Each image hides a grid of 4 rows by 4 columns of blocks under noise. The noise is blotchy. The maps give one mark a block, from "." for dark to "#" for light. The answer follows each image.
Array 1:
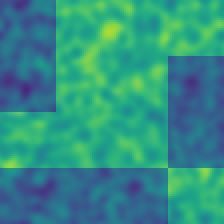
. # # #
. # # .
# # # .
. . . #
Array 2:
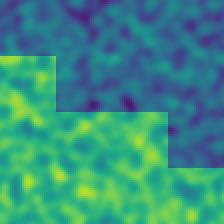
. . . .
# . . .
# # # .
# # # #
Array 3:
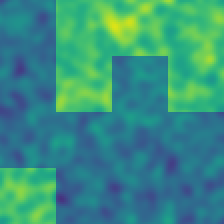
. # # #
. # . #
. . . .
# . . .
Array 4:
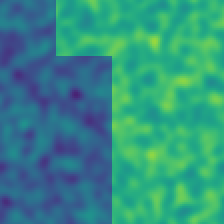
. # # #
. . # #
. . # #
. . # #
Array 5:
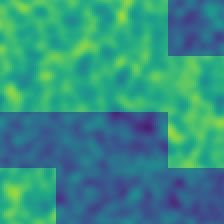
# # # .
# # # #
. . . #
# . . .
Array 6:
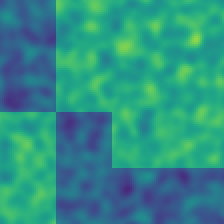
. # # #
. # # #
# . # #
# . . .
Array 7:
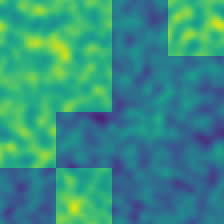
# # . #
# # . .
# . . .
. # . .
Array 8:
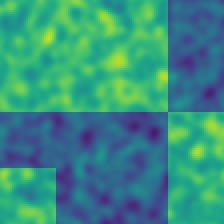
# # # .
# # # .
. . . #
# . . #
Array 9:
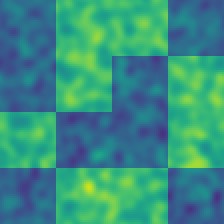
. # # .
. # . #
# . . #
. # # .
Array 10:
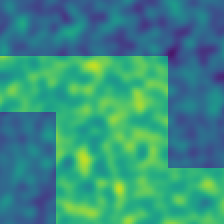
. . . .
# # # .
. # # .
. # # #
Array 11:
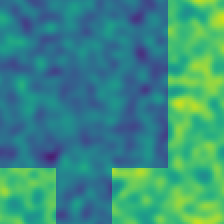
. . . #
. . . #
. . . #
# . # #
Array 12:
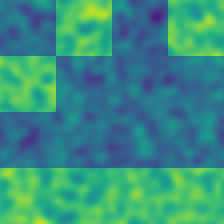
. # . #
# . . .
. . . .
# # # #
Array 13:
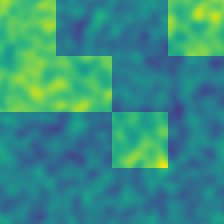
# . . #
# # . .
. . # .
. . . .
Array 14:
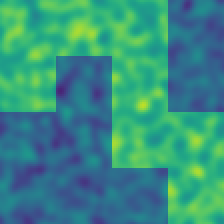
# # # .
# . # .
. . # #
. . . #
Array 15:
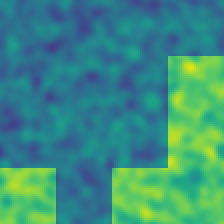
. . . .
. . . #
. . . #
# . # #
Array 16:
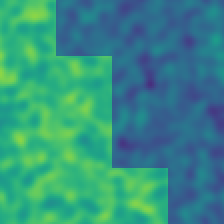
# . . .
# # . .
# # . .
# # # .
